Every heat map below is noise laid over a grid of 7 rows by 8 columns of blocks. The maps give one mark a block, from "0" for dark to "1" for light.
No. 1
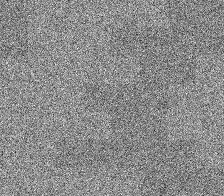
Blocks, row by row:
01111100
01110000
11111001
11100011
11110011
11000001
11111000
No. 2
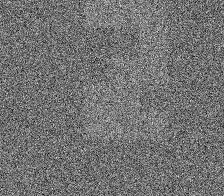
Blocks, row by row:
00011100
00000100
00001100
00011000
00011100
00000000
00000000
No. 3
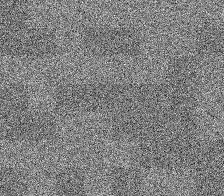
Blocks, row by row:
01111111
00100110
11111101
01000001
00110001
11111000
01010110
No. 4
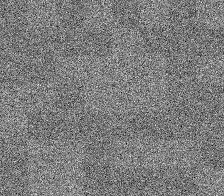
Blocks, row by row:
01010101
00001000
00111101
11011100
10000000
01101110
01100001
